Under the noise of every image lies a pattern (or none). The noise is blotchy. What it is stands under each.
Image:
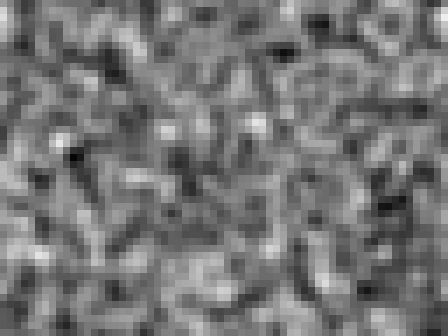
only noise
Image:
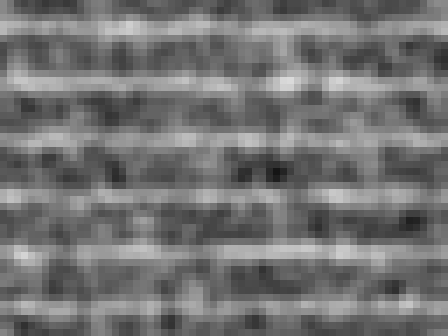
horizontal stripes
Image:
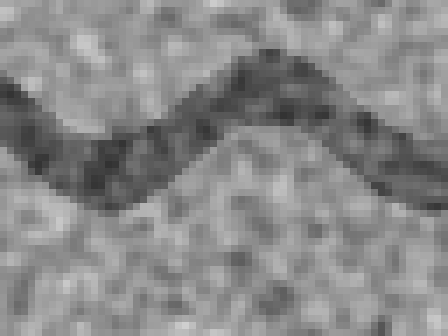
a wavy band
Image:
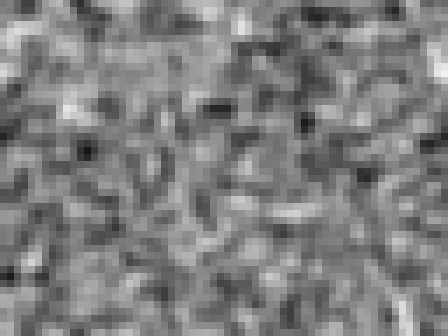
only noise
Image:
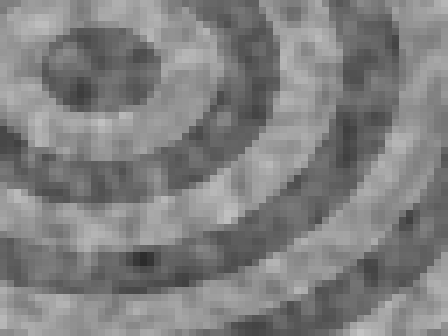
rings round one point
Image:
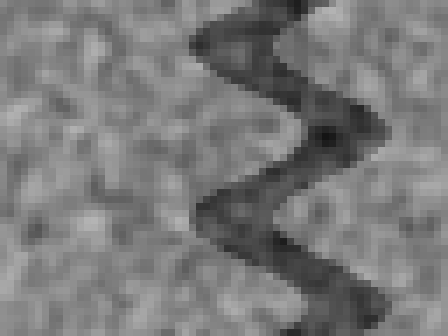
a wavy band
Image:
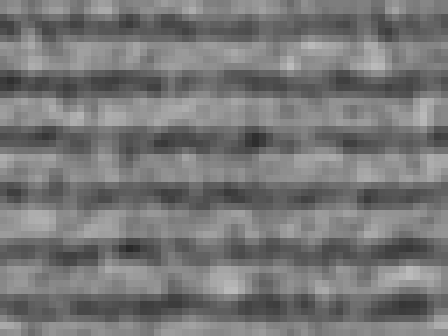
horizontal stripes
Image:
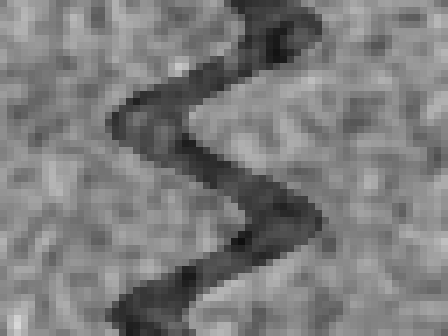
a wavy band
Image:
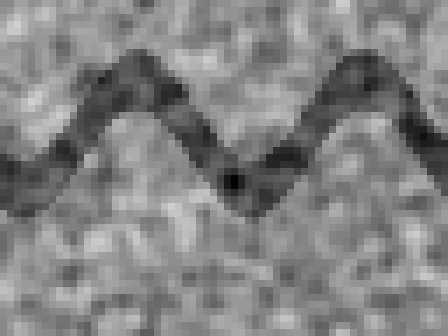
a wavy band
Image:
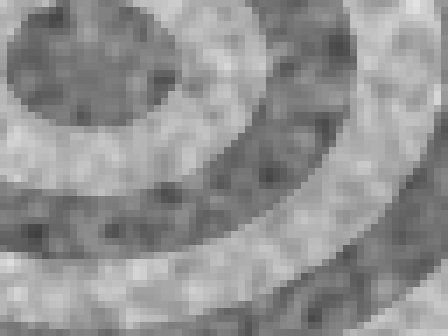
rings round one point
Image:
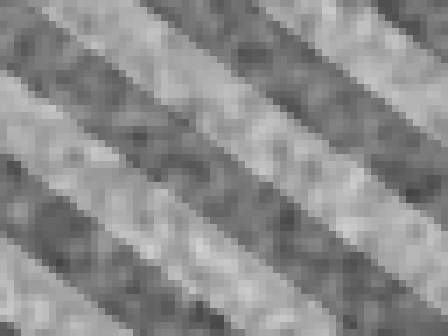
diagonal stripes
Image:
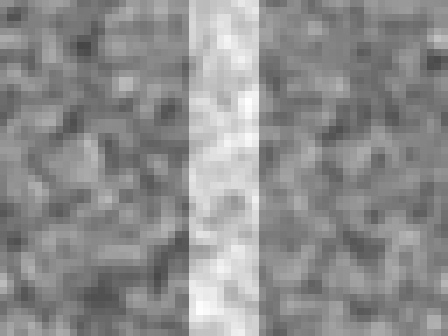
one vertical stripe
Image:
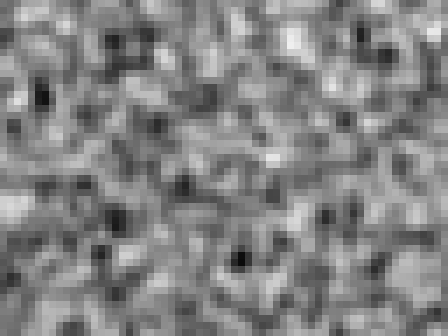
only noise
